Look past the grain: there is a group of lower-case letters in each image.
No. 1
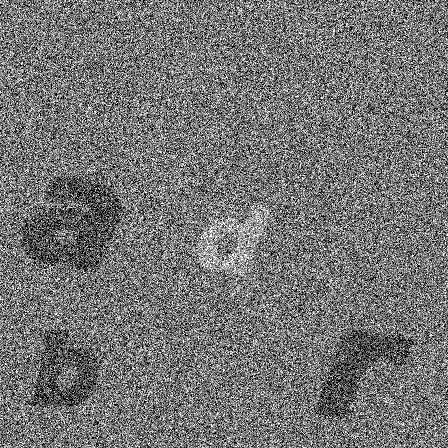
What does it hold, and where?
middle left: dark a; centre: light d; bottom left: dark b; bottom right: dark r
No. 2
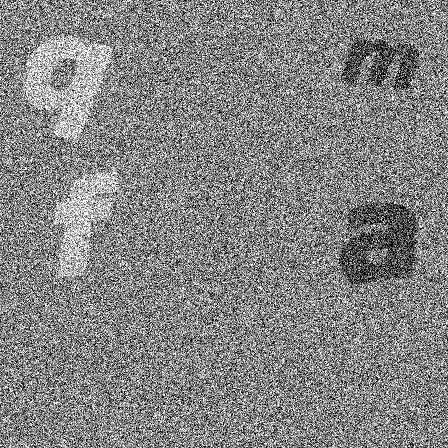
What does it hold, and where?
top left: light q; top right: dark m; middle left: light f; middle right: dark a
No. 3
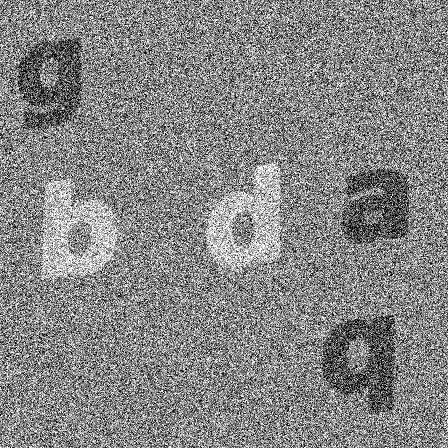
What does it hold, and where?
top left: dark g; middle left: light b; centre: light d; middle right: dark a; bottom right: dark q
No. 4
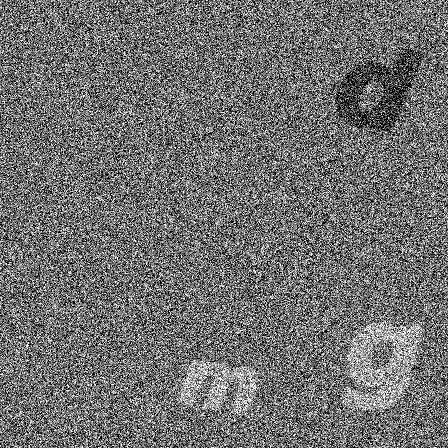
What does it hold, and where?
top right: dark d; bottom middle: light m; bottom right: light g
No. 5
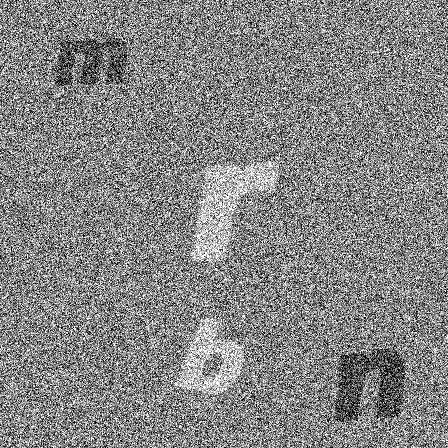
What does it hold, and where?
top left: dark m; centre: light r; bottom middle: light b; bottom right: dark n
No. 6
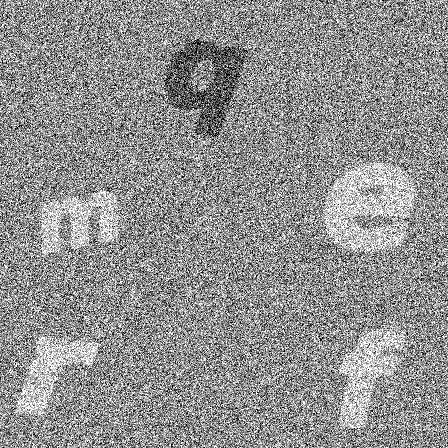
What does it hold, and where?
top middle: dark q; middle left: light m; middle right: light e; bottom left: light r; bottom right: light f
